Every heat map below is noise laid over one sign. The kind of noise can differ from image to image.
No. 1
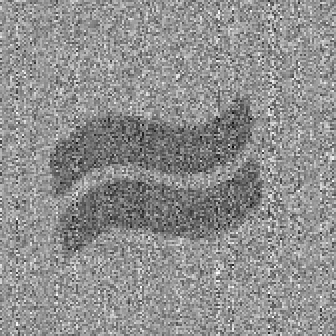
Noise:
columns of uneven size
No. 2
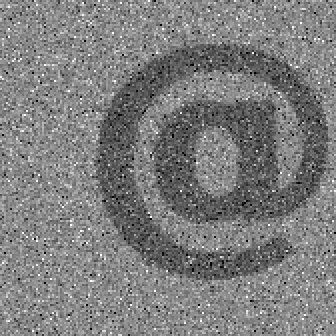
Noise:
heavy tails
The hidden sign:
at sign
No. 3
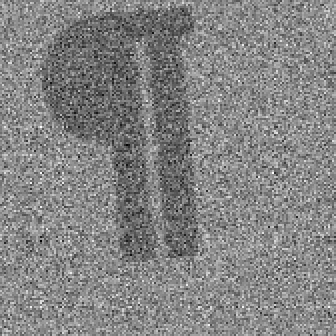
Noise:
low rank plus noise
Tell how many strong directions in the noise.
one
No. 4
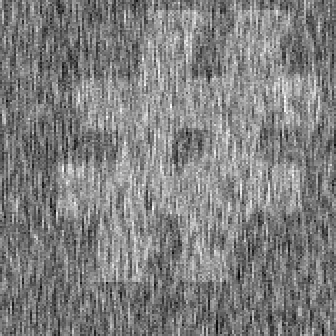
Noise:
streaked along the columns
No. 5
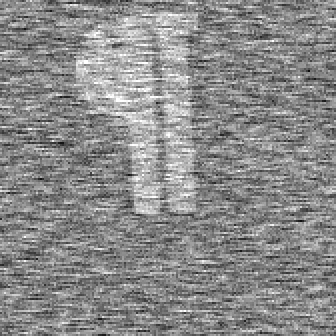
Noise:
streaked along the rows
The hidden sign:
pilcrow
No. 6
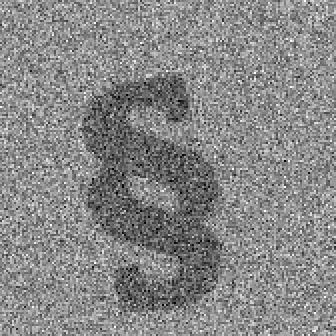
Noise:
independent entries
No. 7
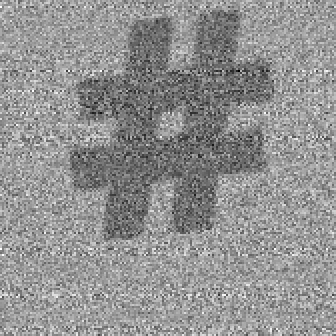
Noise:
rows of uneven size
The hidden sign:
hash sign
